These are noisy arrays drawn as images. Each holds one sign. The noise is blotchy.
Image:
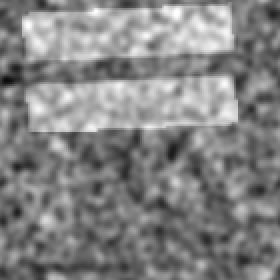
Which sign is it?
equals sign
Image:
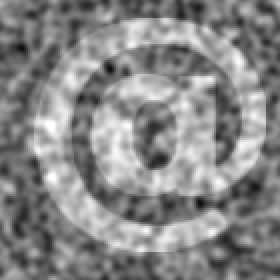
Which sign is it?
at sign
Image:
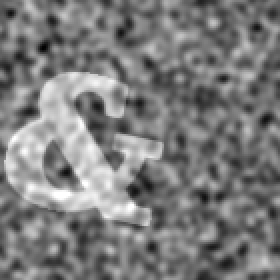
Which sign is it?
ampersand
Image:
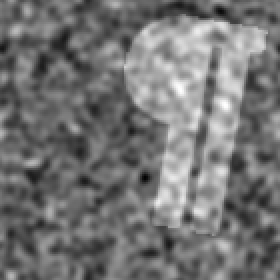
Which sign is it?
pilcrow
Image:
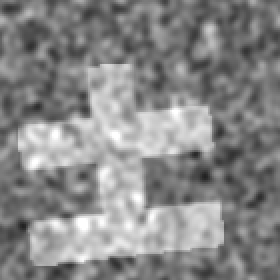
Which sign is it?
plus-minus sign
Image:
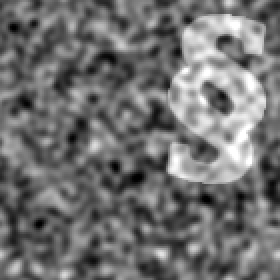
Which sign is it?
section sign
